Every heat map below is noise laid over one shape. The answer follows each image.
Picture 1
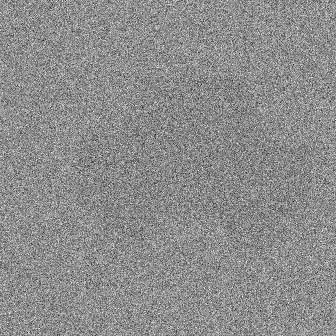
car
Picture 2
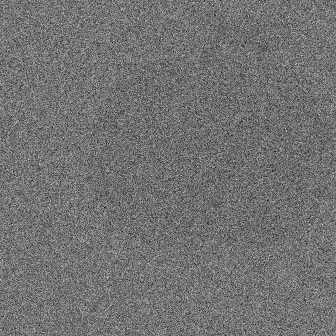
apple
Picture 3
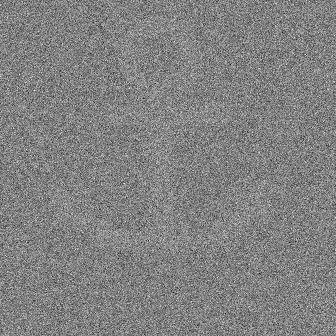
anchor
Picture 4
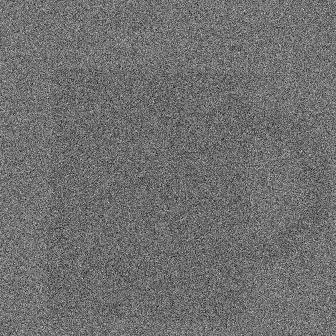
cup
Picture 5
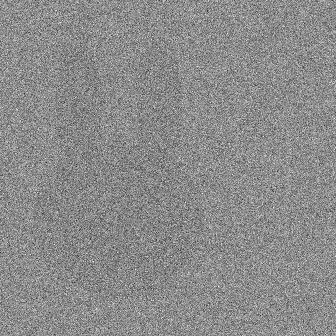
rabbit's head
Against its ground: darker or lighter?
darker
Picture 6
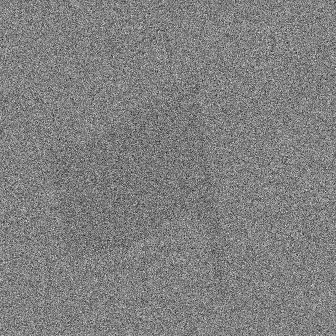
flag
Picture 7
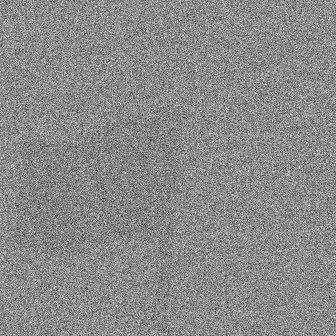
flag
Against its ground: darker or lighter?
darker
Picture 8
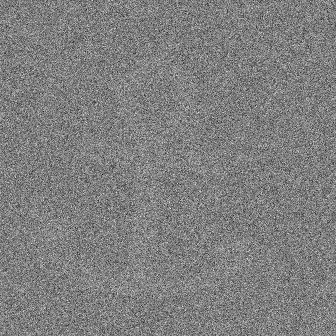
anchor
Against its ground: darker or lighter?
lighter
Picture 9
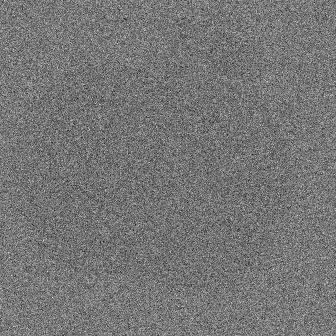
apple
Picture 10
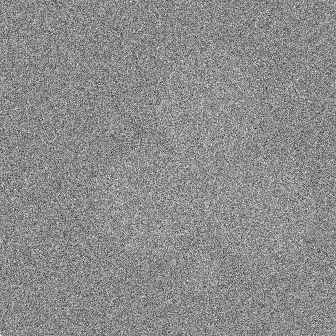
club
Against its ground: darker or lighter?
lighter
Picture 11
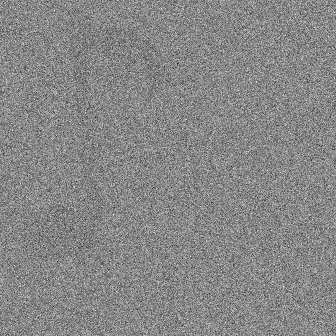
musical note
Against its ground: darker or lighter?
darker
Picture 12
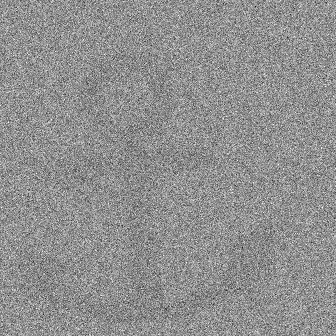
anchor
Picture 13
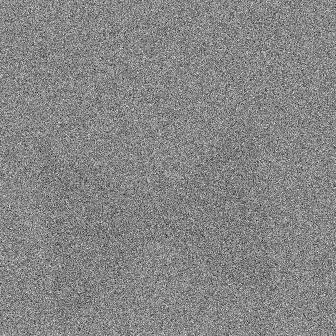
bow tie
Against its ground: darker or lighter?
darker
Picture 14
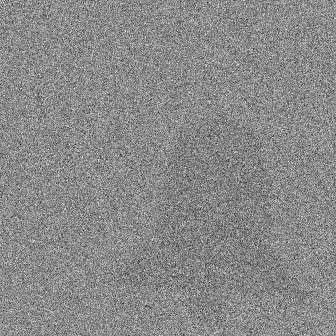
bell
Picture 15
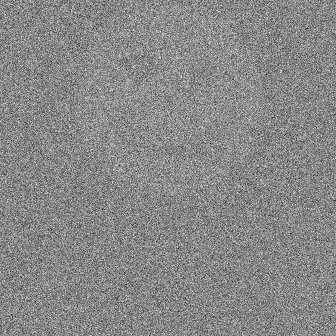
smiling face
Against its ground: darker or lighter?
lighter
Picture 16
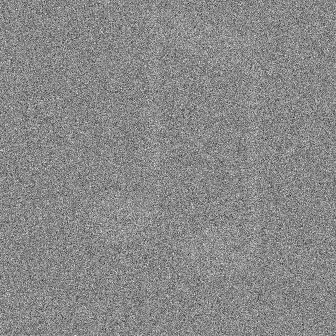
pair of musical notes
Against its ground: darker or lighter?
lighter
